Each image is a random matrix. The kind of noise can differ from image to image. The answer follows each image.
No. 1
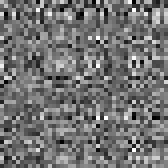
low rank plus noise
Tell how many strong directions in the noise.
two
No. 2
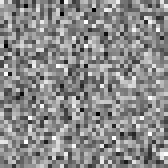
independent entries
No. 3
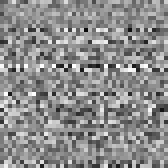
rows of uneven size
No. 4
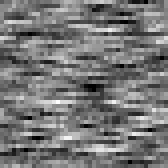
streaked along the rows
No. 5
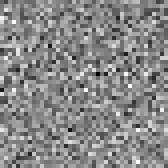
independent entries
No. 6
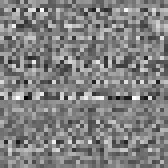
rows of uneven size
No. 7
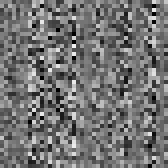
columns of uneven size
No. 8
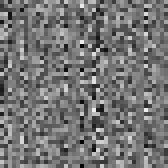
columns of uneven size
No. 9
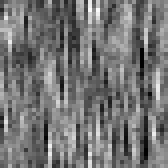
streaked along the columns
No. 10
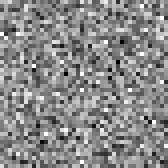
independent entries
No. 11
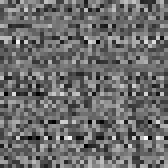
rows of uneven size
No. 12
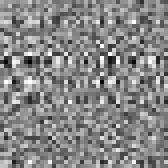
low rank plus noise
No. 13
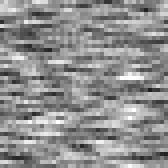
streaked along the rows
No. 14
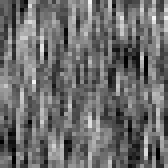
streaked along the columns
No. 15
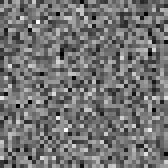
independent entries
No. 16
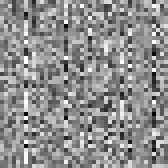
columns of uneven size
